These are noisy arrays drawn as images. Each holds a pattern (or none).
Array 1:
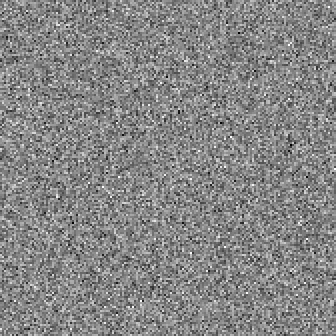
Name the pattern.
only noise
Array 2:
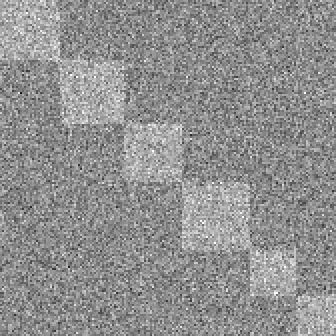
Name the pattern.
blocks along the diagonal
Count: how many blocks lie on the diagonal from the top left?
6
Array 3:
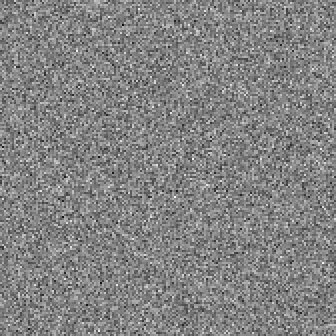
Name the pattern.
only noise
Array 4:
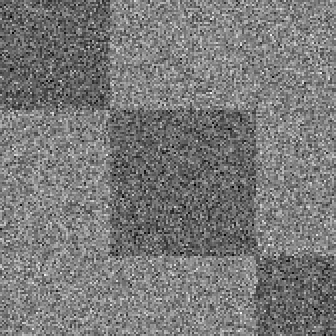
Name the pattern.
blocks along the diagonal
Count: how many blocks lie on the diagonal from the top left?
3
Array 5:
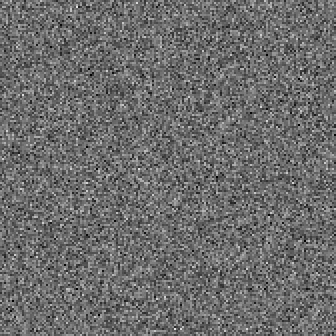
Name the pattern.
only noise
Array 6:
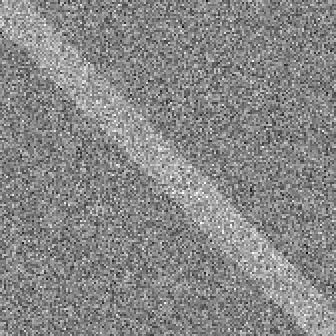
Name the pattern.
a diagonal band
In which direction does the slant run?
top left to bottom right
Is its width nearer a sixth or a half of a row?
a sixth
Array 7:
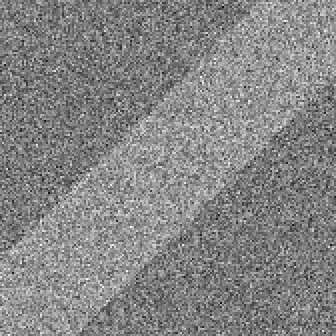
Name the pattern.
a diagonal band
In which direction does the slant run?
bottom left to top right
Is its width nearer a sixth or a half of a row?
a half
